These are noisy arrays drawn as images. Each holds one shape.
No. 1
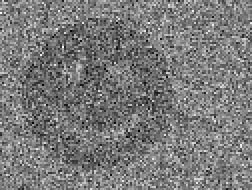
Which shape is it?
smiling face
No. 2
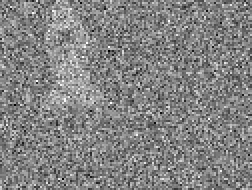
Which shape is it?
chess bishop
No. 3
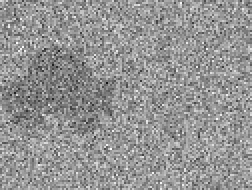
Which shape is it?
car
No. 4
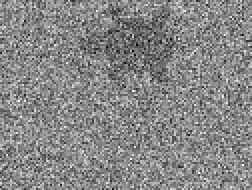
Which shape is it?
turtle
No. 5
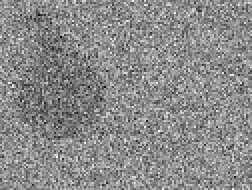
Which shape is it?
pear
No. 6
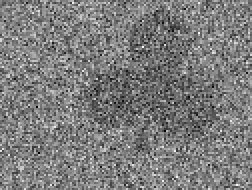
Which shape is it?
club
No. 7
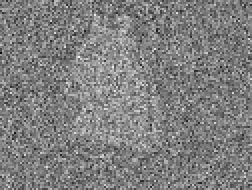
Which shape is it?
chess knight
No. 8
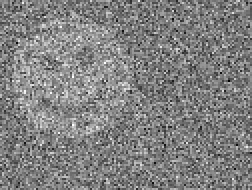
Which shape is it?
smiling face
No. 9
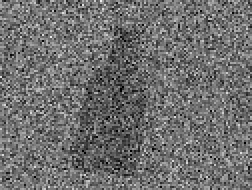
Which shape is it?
bottle
